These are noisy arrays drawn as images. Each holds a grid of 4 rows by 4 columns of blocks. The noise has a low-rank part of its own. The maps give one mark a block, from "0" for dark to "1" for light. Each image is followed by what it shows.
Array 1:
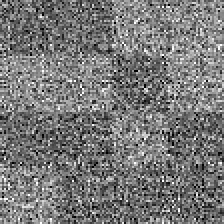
0011
1101
0010
1000
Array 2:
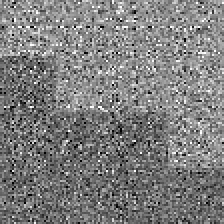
1111
0111
0001
0000
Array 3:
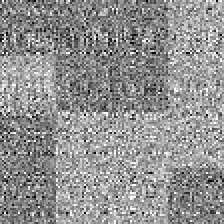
0001
1001
0111
0110
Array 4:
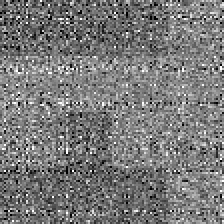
0001
1111
1011
0001
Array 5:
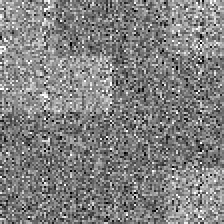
1001
1100
0000
0001
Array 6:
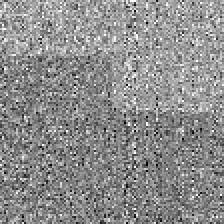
1111
0011
0000
0000
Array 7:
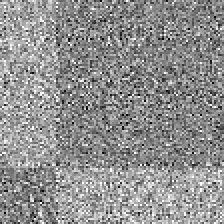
1000
1000
1000
0111
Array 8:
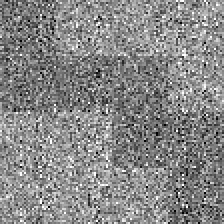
0111
0001
1100
1110
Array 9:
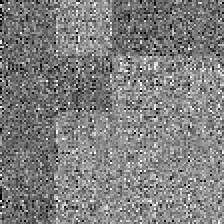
0100
0011
0111
0111
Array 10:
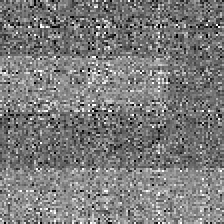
0000
1110
0000
1111
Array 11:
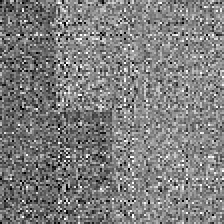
0111
0111
0011
0011
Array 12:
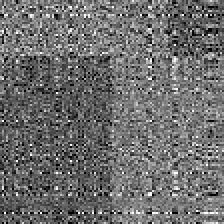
1110
0011
0011
0011
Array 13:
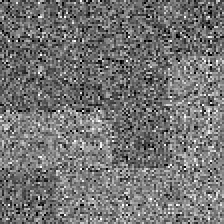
0000
0001
1101
0111
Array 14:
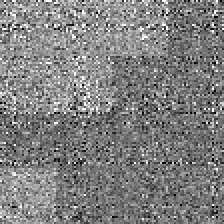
1110
1100
0000
1000
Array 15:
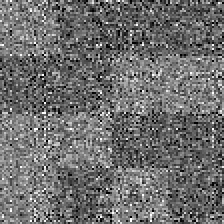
1000
0011
1100
1010
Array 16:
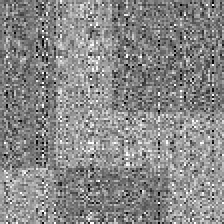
0100
0100
0111
1001
